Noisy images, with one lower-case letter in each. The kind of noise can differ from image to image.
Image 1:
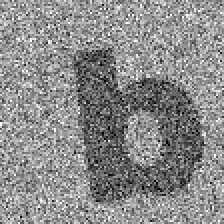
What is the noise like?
independent entries
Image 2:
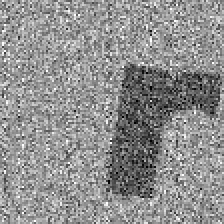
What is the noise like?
columns of uneven size
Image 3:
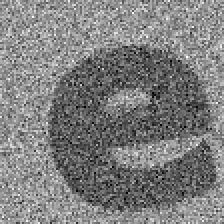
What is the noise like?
independent entries
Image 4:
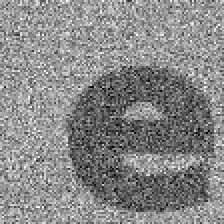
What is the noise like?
low rank plus noise
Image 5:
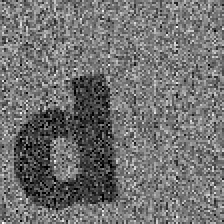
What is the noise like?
columns of uneven size
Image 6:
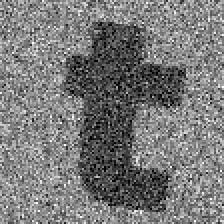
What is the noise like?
independent entries
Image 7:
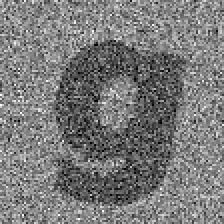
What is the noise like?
low rank plus noise
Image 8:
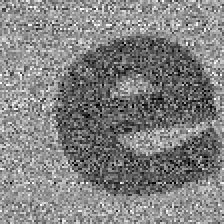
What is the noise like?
rows of uneven size
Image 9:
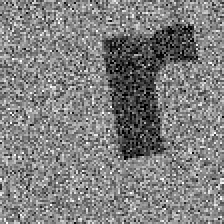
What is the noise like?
independent entries
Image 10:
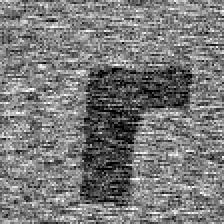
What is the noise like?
streaked along the rows
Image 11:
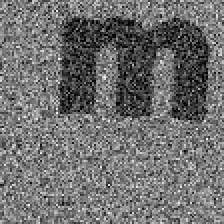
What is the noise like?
low rank plus noise
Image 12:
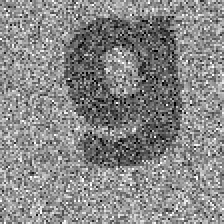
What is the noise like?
independent entries
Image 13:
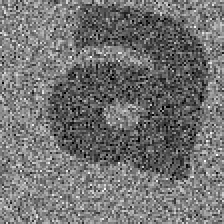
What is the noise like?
independent entries
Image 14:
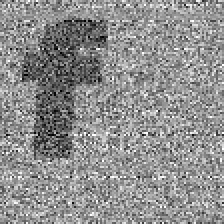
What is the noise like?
rows of uneven size
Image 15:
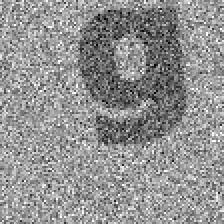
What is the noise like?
independent entries
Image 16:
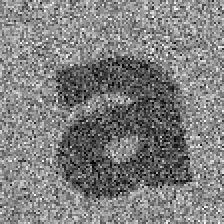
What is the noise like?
low rank plus noise
